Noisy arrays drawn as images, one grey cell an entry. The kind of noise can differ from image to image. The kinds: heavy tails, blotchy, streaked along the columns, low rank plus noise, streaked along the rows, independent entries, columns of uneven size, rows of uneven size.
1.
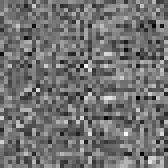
low rank plus noise
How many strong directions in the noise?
two
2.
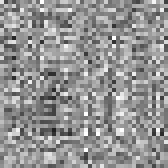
low rank plus noise
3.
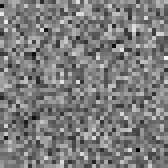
independent entries
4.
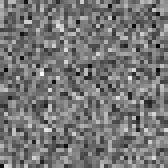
independent entries
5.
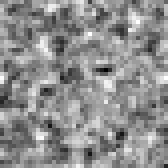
blotchy
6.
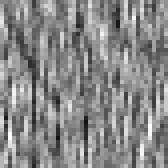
streaked along the columns
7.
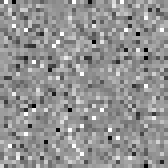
heavy tails
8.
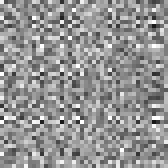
low rank plus noise
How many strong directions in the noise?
one
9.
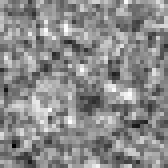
blotchy
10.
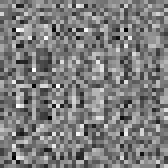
low rank plus noise
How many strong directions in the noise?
two
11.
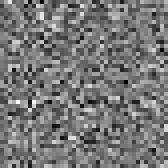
low rank plus noise
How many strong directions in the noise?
three or four
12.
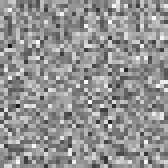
low rank plus noise
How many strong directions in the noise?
five to eight
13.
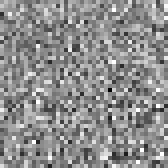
low rank plus noise
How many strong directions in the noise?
three or four
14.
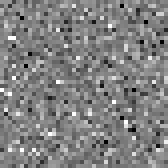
heavy tails
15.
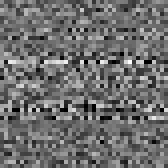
rows of uneven size
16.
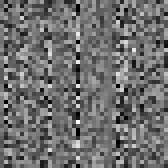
columns of uneven size
